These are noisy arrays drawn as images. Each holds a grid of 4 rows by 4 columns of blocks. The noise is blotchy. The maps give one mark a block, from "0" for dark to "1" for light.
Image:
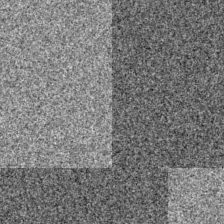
1100
1100
1100
0001
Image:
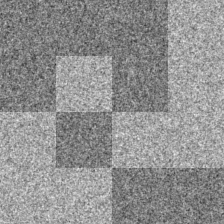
0001
0101
1011
1100
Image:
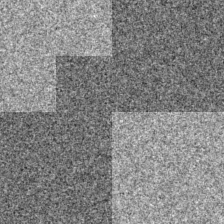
1100
1000
0011
0011
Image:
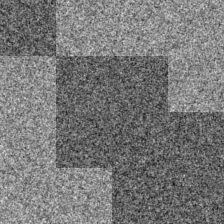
0111
1001
1000
1100
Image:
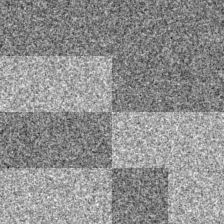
0000
1100
0011
1101
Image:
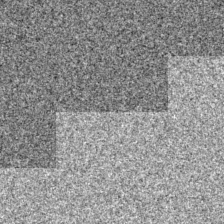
0000
0001
0111
1111
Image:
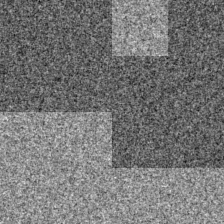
0010
0000
1100
1111
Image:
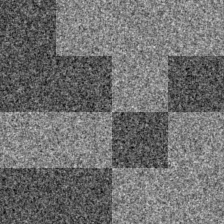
0111
0010
1101
0011
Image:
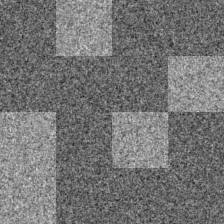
0100
0001
1010
1000
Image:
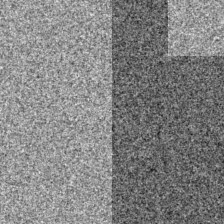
1101
1100
1100
1100
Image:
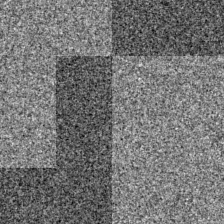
1100
1011
1011
0011
